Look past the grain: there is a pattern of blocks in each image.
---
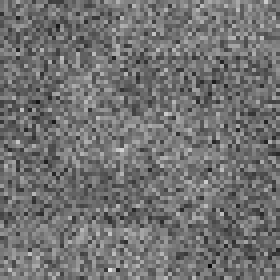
the same after a half turn
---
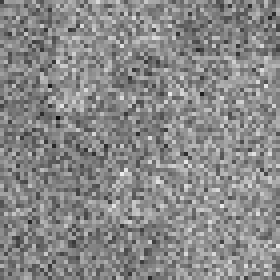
no symmetry
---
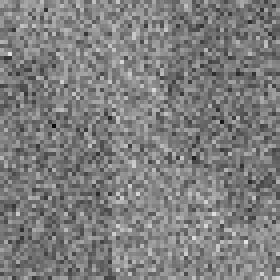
the same after a half turn
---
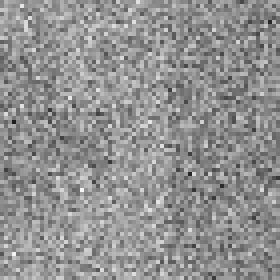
top and bottom mirror each other
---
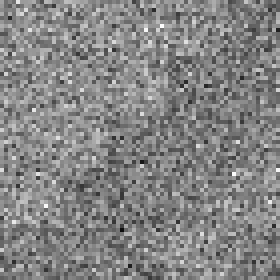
mirrored about the diagonal from the top left
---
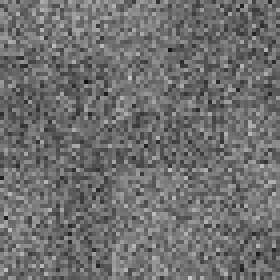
no symmetry
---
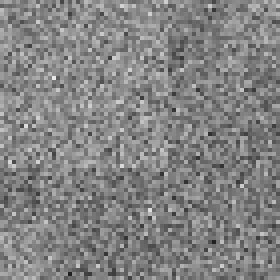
mirrored about the diagonal from the top left
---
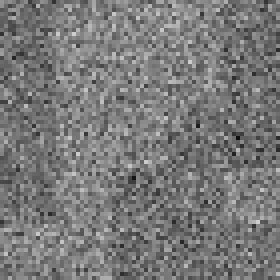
no symmetry
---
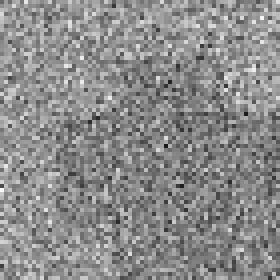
mirrored about the diagonal from the top left
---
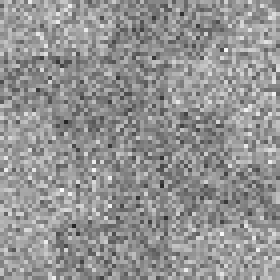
the same after a half turn
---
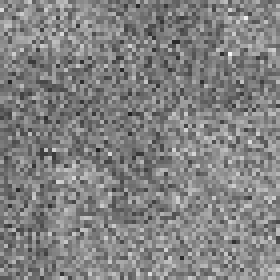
no symmetry
